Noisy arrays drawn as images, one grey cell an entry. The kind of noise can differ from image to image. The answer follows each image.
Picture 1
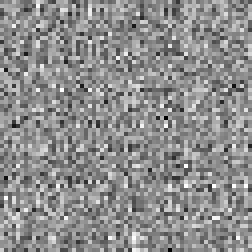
low rank plus noise
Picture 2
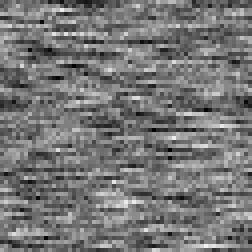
streaked along the rows
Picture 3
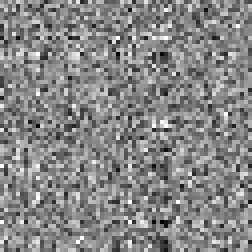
low rank plus noise
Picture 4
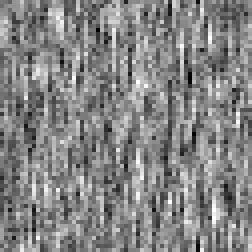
streaked along the columns
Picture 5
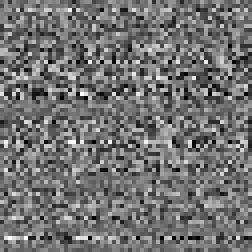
rows of uneven size
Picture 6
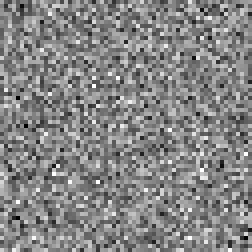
independent entries
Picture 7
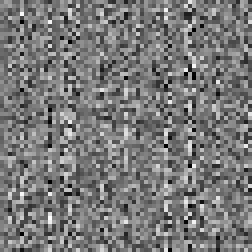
columns of uneven size
